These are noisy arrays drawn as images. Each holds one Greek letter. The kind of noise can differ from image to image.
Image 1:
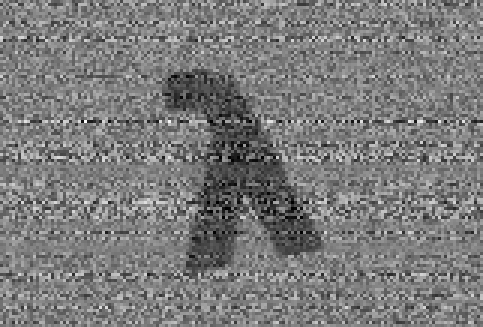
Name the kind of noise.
rows of uneven size
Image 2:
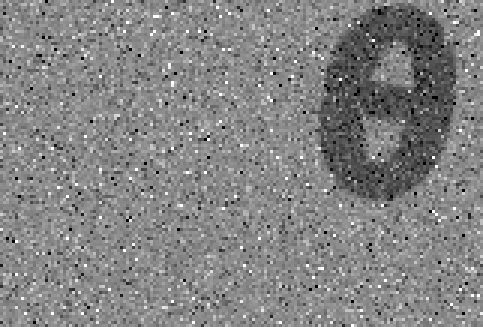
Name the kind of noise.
heavy tails
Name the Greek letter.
theta
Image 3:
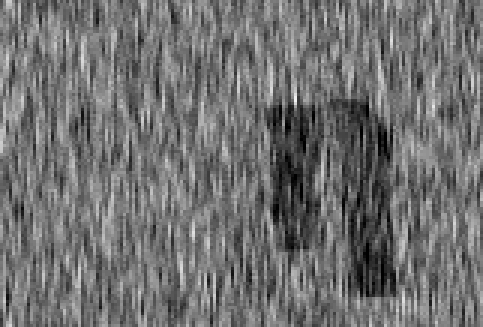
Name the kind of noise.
streaked along the columns
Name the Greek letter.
eta
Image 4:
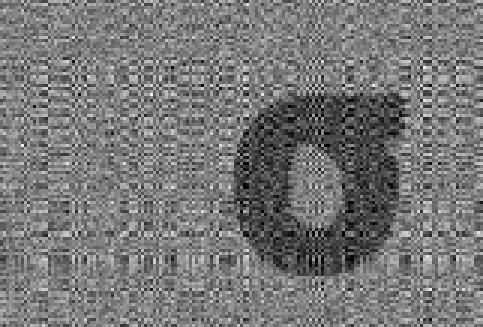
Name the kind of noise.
low rank plus noise
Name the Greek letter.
sigma
